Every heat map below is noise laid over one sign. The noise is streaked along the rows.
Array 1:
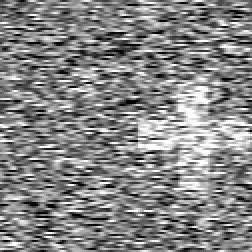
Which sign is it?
plus sign
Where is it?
middle right
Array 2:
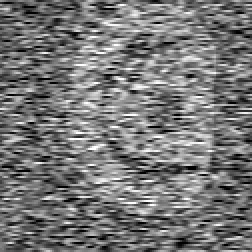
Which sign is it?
at sign
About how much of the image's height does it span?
nearly all
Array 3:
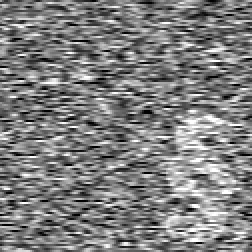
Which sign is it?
section sign
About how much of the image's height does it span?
half
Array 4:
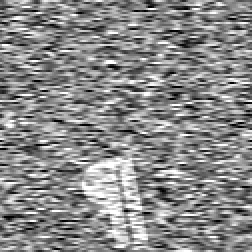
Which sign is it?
pilcrow
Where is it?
bottom middle
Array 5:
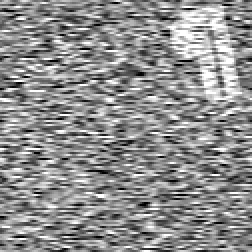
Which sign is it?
pilcrow
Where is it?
top right
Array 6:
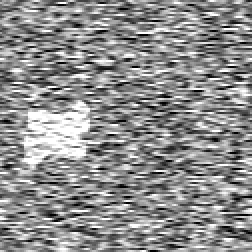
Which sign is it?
not-equal sign
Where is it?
middle left
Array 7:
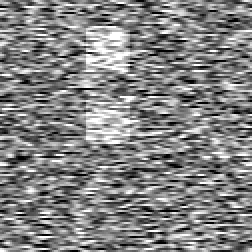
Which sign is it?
colon
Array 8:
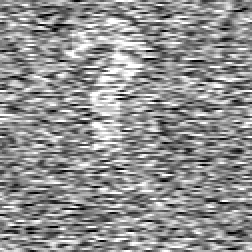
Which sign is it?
question mark
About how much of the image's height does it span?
half
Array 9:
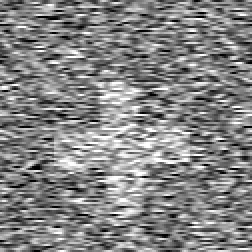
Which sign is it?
plus sign
